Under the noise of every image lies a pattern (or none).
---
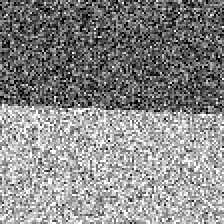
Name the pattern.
a sharp edge
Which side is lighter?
bottom
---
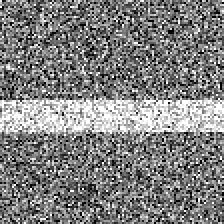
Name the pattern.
one horizontal stripe
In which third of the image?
middle
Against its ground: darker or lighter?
lighter
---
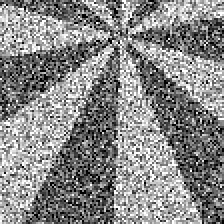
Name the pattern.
spokes from one point
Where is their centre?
top middle
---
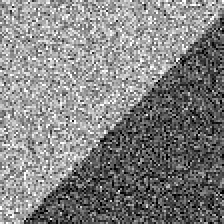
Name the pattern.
a sharp edge
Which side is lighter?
top left
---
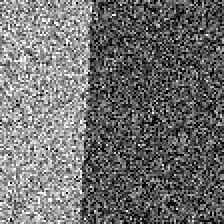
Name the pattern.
a sharp edge
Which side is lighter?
left
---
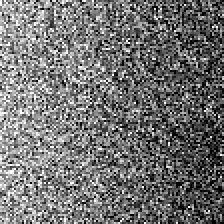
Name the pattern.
a smooth slope
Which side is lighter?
left
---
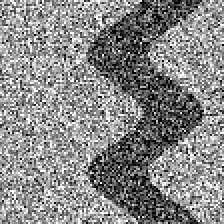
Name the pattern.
a wavy band
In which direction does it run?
top to bottom
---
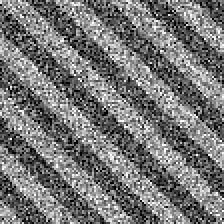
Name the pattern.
diagonal stripes
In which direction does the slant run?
top left to bottom right
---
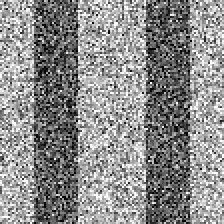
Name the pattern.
vertical stripes
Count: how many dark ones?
2
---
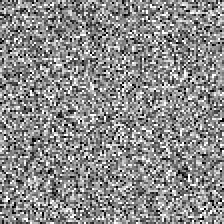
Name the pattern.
only noise
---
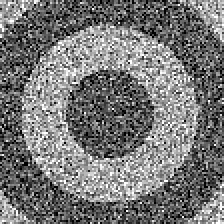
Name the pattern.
rings round one point
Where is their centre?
centre
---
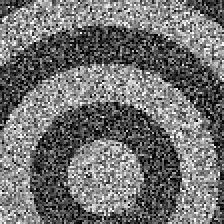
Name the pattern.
rings round one point
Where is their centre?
bottom middle
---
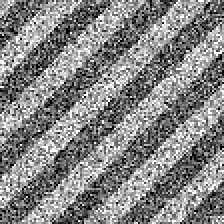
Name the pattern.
diagonal stripes
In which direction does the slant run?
bottom left to top right
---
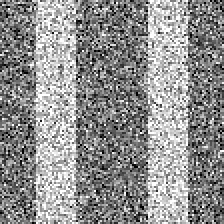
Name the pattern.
vertical stripes
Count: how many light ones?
2
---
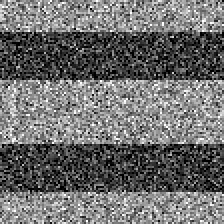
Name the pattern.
horizontal stripes
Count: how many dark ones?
2
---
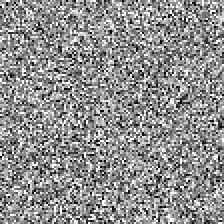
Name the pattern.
only noise
